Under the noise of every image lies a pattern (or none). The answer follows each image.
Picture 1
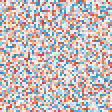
only noise
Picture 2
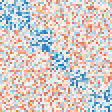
blocks along the diagonal
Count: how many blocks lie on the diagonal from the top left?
5
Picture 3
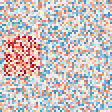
one block
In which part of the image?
middle left
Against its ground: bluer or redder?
redder
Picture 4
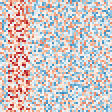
one band of columns
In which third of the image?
left
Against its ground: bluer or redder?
redder
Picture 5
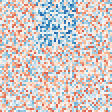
one block
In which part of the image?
top middle
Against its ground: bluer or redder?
bluer
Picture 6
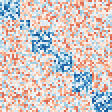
blocks along the diagonal
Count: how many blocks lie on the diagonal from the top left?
6
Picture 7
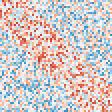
a diagonal band
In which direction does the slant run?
top left to bottom right
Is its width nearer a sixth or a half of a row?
a half
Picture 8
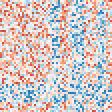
bands of rows crossing bands of columns
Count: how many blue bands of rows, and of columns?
1 and 3
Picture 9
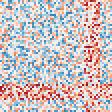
bands of rows crossing bands of columns
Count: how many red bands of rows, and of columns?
1 and 1
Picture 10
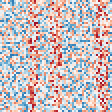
bands of columns
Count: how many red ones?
3
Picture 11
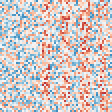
bands of columns
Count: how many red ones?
4
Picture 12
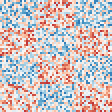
a checkerboard
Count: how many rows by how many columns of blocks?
4 by 3
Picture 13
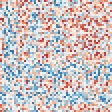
bands of rows crossing bands of columns
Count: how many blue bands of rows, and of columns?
2 and 3
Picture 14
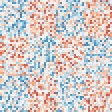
a checkerboard
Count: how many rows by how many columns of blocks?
3 by 4
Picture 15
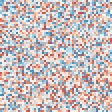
only noise
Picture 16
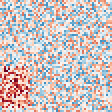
one block
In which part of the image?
bottom left
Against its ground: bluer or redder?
redder
